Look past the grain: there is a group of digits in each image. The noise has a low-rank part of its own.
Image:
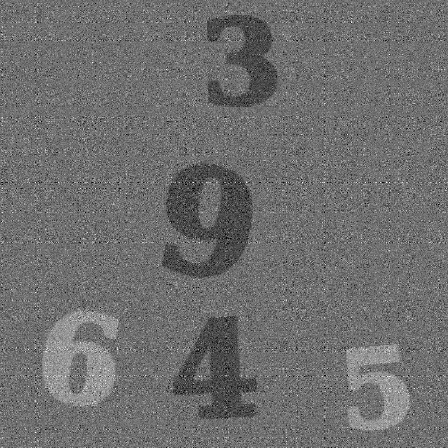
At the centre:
9
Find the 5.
bottom right
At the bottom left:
6
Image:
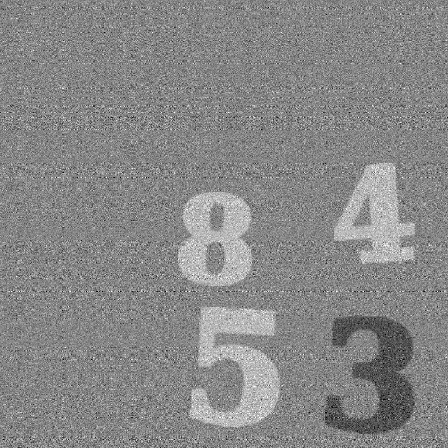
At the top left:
nothing
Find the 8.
centre
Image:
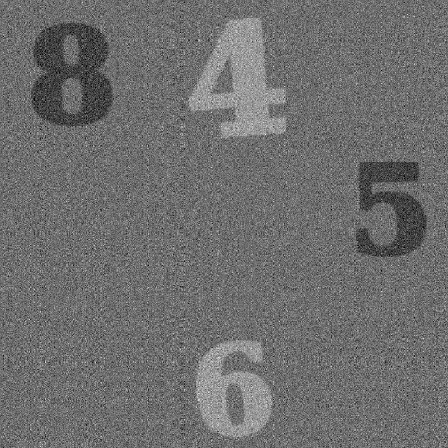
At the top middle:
4
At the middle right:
5
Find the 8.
top left
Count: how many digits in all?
4
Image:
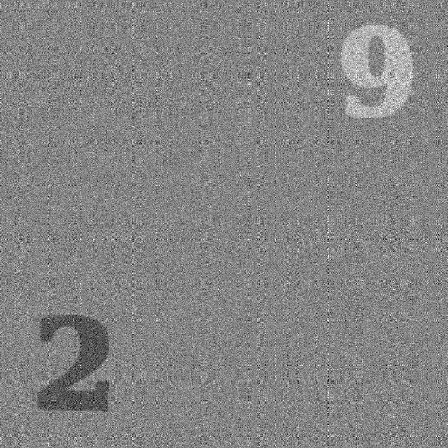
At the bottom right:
nothing
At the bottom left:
2
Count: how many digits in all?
2
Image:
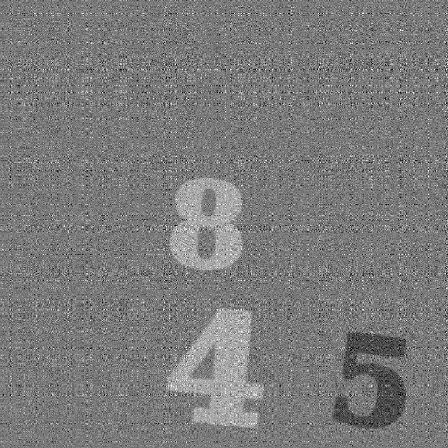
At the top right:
nothing
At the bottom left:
nothing
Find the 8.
centre
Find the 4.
bottom middle
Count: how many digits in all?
3
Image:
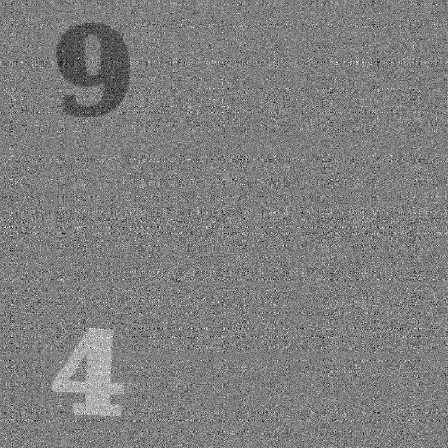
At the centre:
nothing
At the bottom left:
4
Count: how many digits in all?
2
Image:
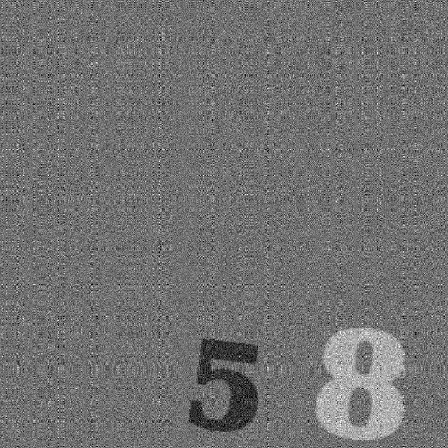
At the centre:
nothing
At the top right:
nothing
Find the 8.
bottom right
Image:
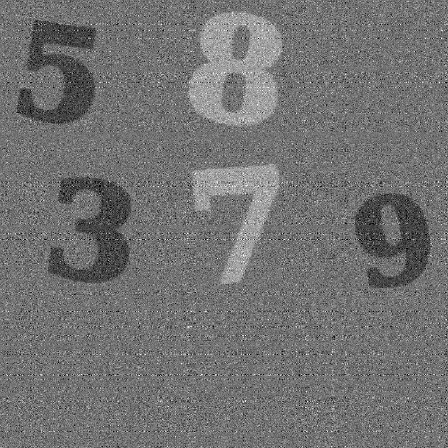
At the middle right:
9
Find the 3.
middle left
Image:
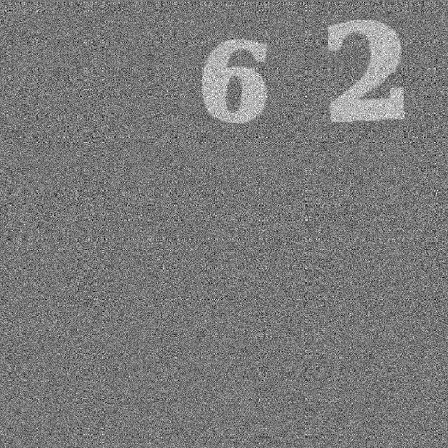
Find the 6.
top middle
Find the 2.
top right
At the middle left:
nothing
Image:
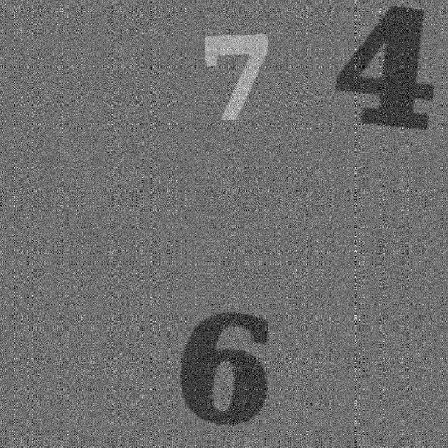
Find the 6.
bottom middle
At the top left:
nothing
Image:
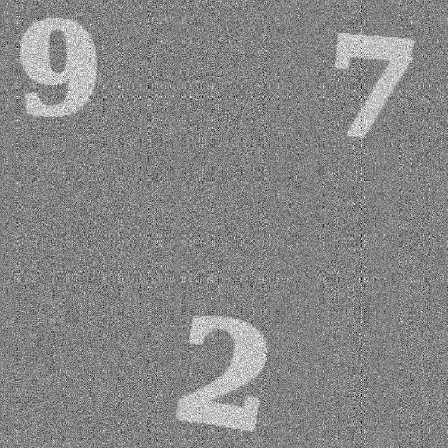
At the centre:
nothing
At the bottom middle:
2
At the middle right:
nothing
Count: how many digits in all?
3
